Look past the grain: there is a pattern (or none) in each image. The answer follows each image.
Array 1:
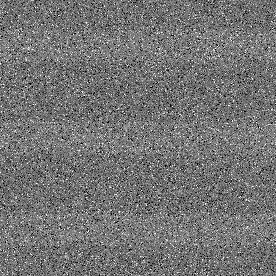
horizontal stripes
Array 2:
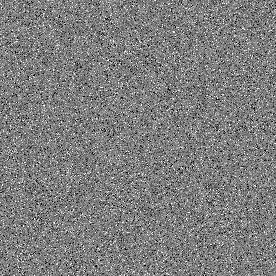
only noise
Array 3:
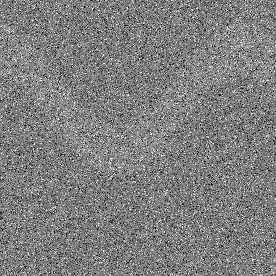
a wavy band
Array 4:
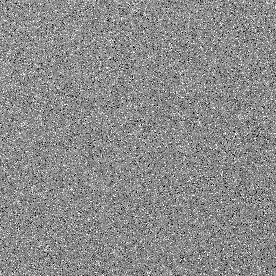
a smooth slope
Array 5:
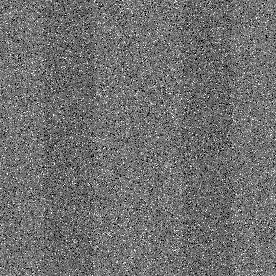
vertical stripes
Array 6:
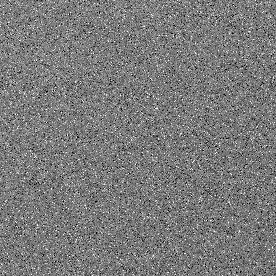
a smooth slope
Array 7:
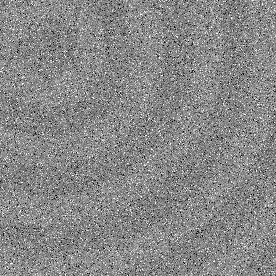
rings round one point
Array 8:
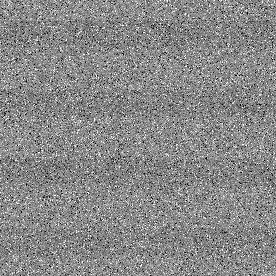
horizontal stripes
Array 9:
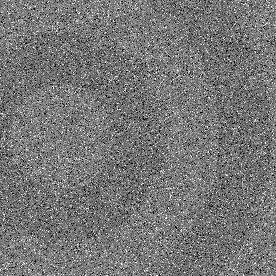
rings round one point
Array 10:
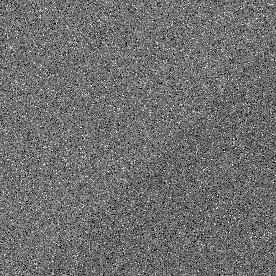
a sharp edge
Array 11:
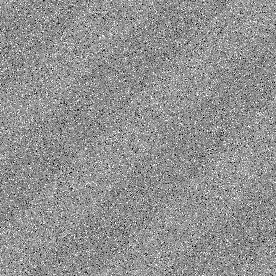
diagonal stripes
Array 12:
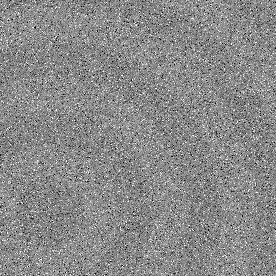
rings round one point
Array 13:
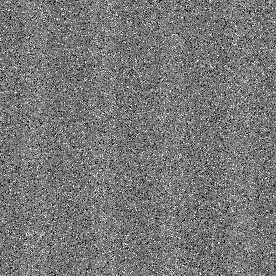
vertical stripes
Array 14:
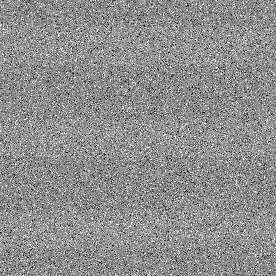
horizontal stripes
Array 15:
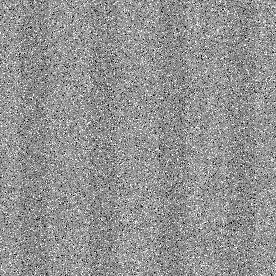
vertical stripes
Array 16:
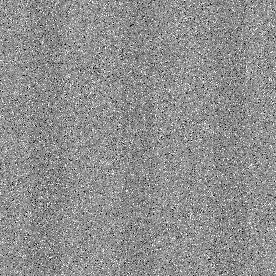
vertical stripes
